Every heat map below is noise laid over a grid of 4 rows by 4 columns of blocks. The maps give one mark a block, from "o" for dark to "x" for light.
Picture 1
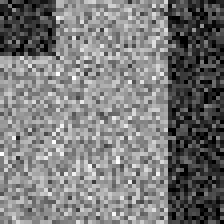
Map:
o x x o
x x x o
x x x o
x x x o
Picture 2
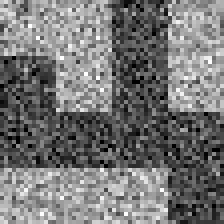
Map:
x x o x
o x o x
o o o o
x x x o
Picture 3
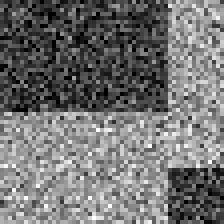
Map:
o o o x
o o o x
x x x x
x x x o
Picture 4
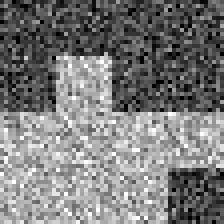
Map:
o o o o
o x o o
x x x x
x x x o
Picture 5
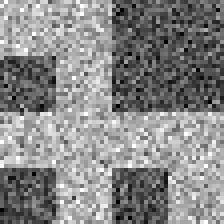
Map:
x x o o
o x o o
x x x x
o x o x
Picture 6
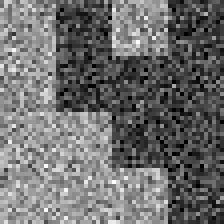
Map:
x o x o
x o o o
x x o o
x x x o
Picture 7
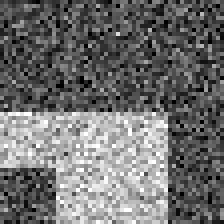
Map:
o o o o
o o o o
x x x o
o x x o
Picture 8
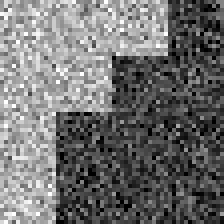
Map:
x x x o
x x o o
x o o o
x o o o
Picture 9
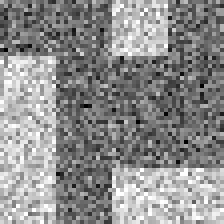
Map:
o o x o
x o o o
x o o o
x o x x
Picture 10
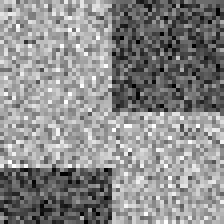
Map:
x x o o
x x o o
x x x x
o o x x
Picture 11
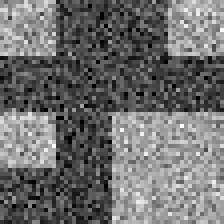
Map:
x o o x
o o o o
x o x x
o o x x
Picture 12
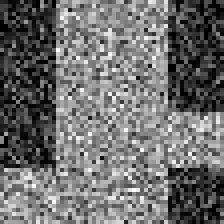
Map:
o x x o
o x x o
o x x x
x x x o
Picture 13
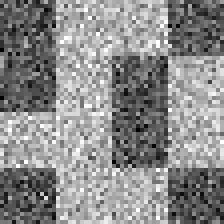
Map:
o x x o
o x o x
x x o x
o x x o
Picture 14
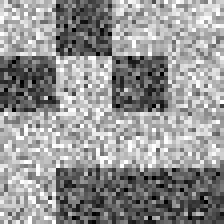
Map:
x o x x
o x o x
x x x x
x o o o
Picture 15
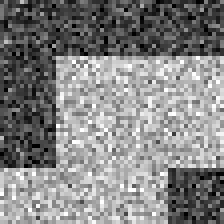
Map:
o o o o
o x x x
o x x x
x x x o
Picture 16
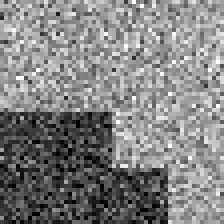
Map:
x x x x
x x x x
o o x x
o o o x
